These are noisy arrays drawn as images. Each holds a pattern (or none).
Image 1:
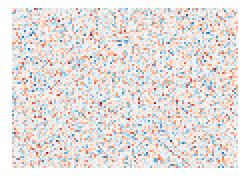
only noise
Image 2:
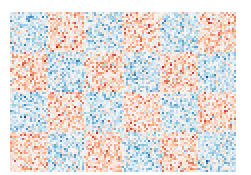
a checkerboard
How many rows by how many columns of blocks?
4 by 6
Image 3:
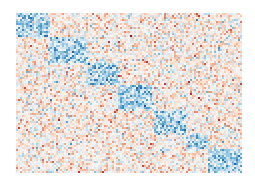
blocks along the diagonal
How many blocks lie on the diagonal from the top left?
7
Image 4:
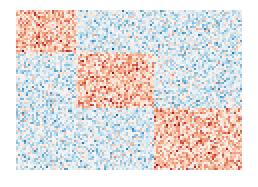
blocks along the diagonal
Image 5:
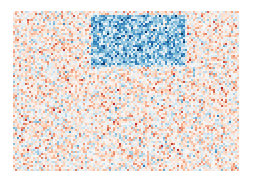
one block
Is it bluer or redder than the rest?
bluer
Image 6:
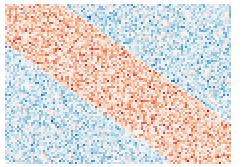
a diagonal band
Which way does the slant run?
top left to bottom right
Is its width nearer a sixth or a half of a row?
a half
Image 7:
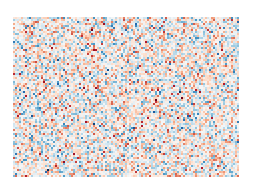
only noise
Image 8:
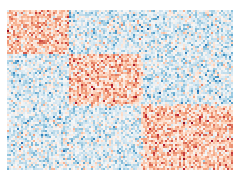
blocks along the diagonal
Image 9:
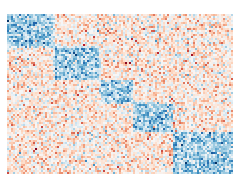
blocks along the diagonal
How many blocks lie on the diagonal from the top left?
5
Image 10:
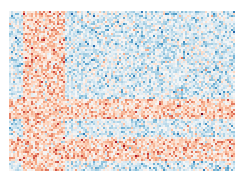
bands of rows crossing bands of columns
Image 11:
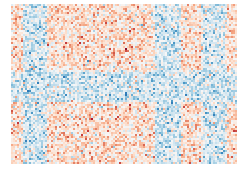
bands of rows crossing bands of columns
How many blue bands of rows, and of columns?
1 and 3
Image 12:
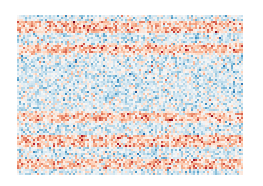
bands of rows
